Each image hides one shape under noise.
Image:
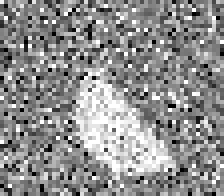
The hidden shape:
half disc
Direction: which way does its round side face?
down and left
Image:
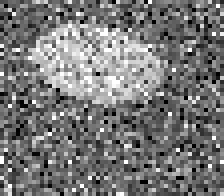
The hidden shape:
ellipse
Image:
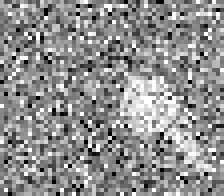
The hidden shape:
lollipop
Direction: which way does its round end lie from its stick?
up and left
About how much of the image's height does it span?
half
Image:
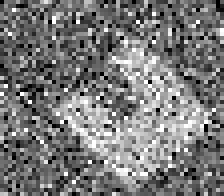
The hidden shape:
square with a notch
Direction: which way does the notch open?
up and left
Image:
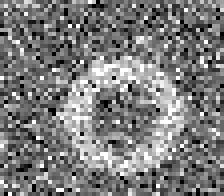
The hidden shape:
ring
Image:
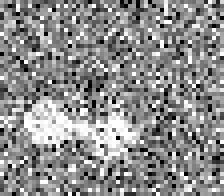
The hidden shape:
dumbbell
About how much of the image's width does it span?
half
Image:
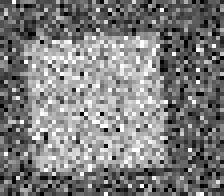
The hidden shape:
square
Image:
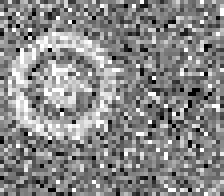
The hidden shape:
bullseye
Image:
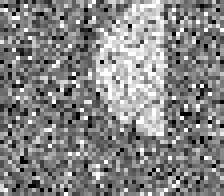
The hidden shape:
half disc
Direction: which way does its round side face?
left
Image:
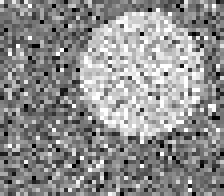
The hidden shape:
disc
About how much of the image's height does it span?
two thirds
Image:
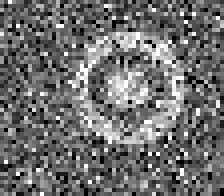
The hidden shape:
bullseye
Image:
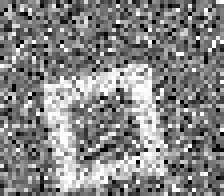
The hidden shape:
square frame
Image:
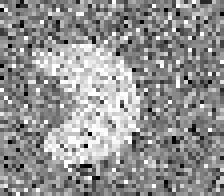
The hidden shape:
disc with a wedge cut out
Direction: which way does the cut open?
left
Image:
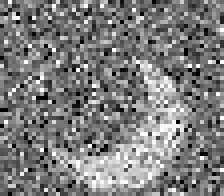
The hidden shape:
crescent
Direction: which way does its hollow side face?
up and left
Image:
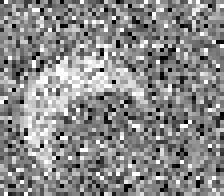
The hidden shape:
crescent
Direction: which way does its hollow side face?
down and right
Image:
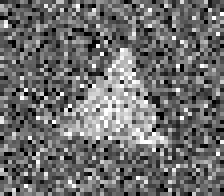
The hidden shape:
triangle
